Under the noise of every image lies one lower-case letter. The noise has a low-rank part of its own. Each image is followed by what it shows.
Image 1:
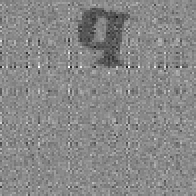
q
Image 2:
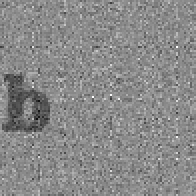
b
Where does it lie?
middle left
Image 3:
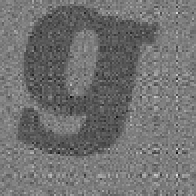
g
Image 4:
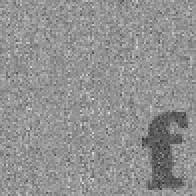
f
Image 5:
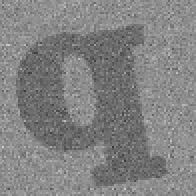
q
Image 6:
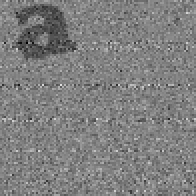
a
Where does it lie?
top left
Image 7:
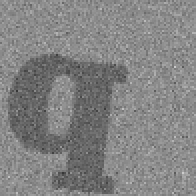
q
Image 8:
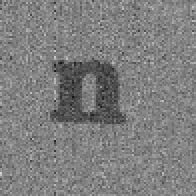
n
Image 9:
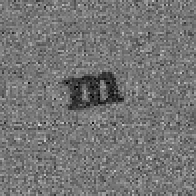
m
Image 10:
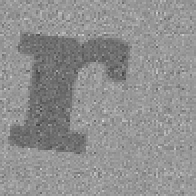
r
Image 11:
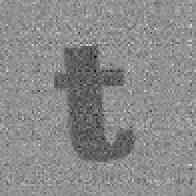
t
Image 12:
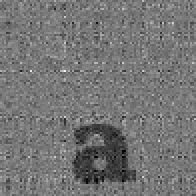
a
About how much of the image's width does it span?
a third
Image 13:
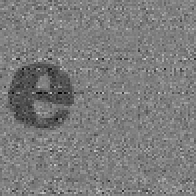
e
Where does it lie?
middle left
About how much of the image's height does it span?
a third
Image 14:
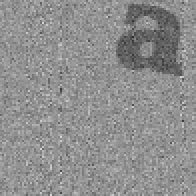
a
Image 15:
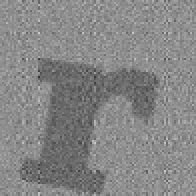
r
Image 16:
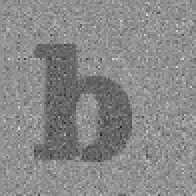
b
